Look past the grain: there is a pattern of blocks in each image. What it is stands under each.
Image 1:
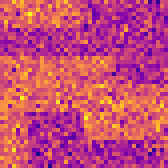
no symmetry
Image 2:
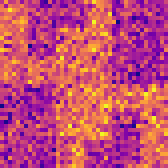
the same after a half turn
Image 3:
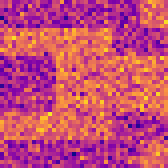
top and bottom mirror each other
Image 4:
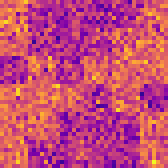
the same after a half turn
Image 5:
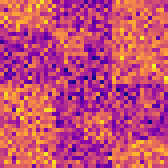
the same after a half turn
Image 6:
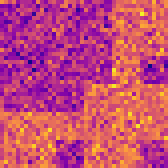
mirrored about the diagonal from the top left
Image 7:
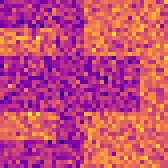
top and bottom mirror each other
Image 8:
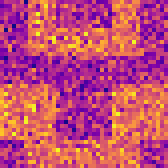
left and right mirror each other
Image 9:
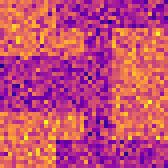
top and bottom mirror each other
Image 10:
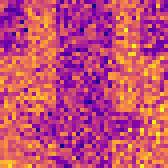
left and right mirror each other
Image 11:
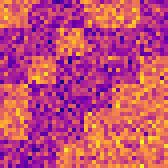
mirrored about the diagonal from the top left
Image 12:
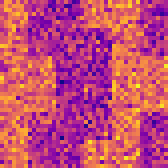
top and bottom mirror each other
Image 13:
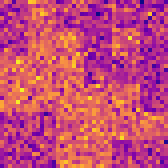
mirrored about the diagonal from the bottom left
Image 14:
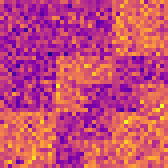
mirrored about the diagonal from the top left
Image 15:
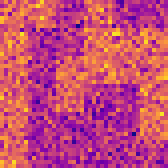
no symmetry
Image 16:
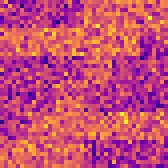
the same after a half turn
